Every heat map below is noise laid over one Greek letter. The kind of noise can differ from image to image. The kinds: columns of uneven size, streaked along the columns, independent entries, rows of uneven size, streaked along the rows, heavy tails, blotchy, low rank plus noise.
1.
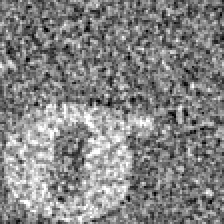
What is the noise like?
blotchy
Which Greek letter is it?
sigma
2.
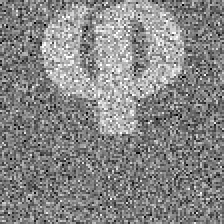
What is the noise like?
independent entries
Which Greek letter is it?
phi
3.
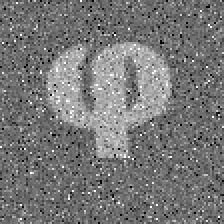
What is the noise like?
heavy tails
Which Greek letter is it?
phi
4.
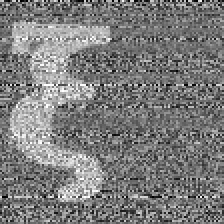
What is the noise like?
rows of uneven size
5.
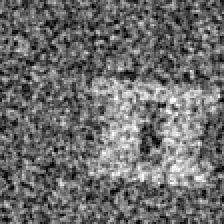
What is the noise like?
blotchy
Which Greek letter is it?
pi
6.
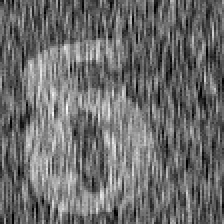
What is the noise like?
streaked along the columns
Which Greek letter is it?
delta
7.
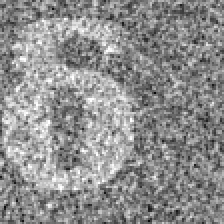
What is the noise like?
blotchy
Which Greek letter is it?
delta
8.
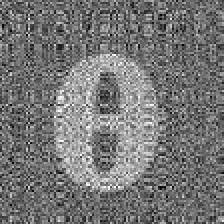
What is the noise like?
low rank plus noise
